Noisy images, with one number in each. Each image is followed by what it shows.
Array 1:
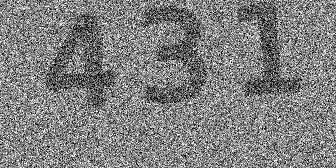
431
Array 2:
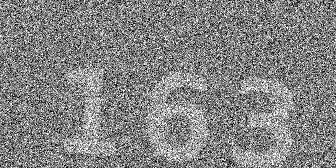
163
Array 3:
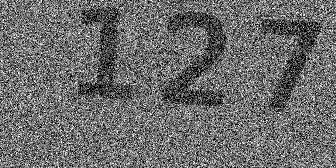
127
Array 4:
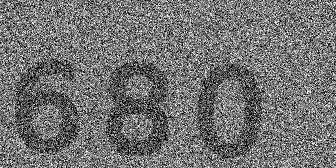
680
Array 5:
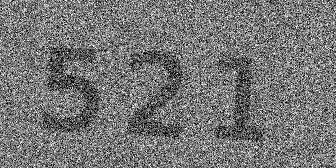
521
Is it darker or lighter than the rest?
darker
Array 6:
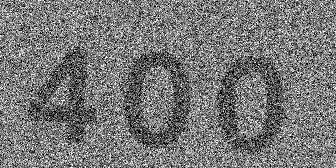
400
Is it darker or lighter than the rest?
darker
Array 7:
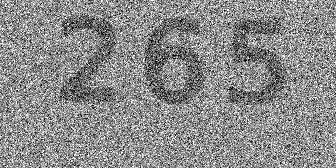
265
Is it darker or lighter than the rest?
darker
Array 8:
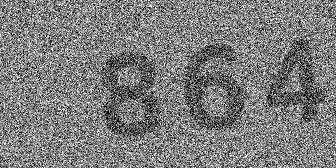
864
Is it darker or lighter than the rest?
darker
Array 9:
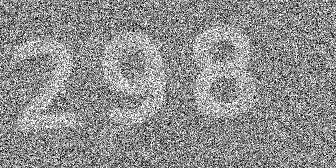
298
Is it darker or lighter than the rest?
lighter
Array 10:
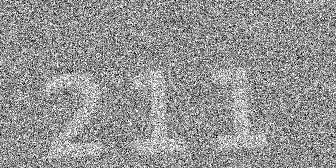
211
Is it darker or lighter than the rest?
lighter
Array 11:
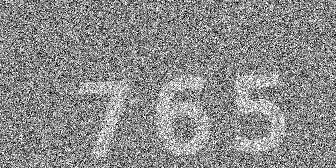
765
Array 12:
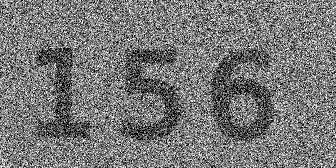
156
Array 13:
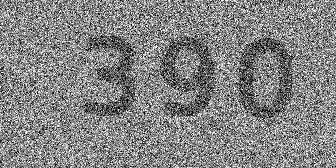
390
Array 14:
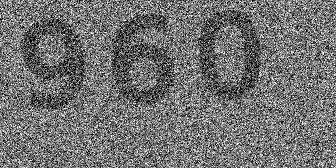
960
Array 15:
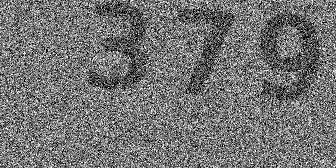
379
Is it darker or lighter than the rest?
darker
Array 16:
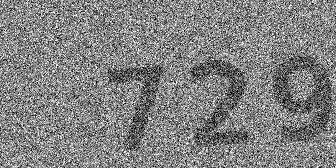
729
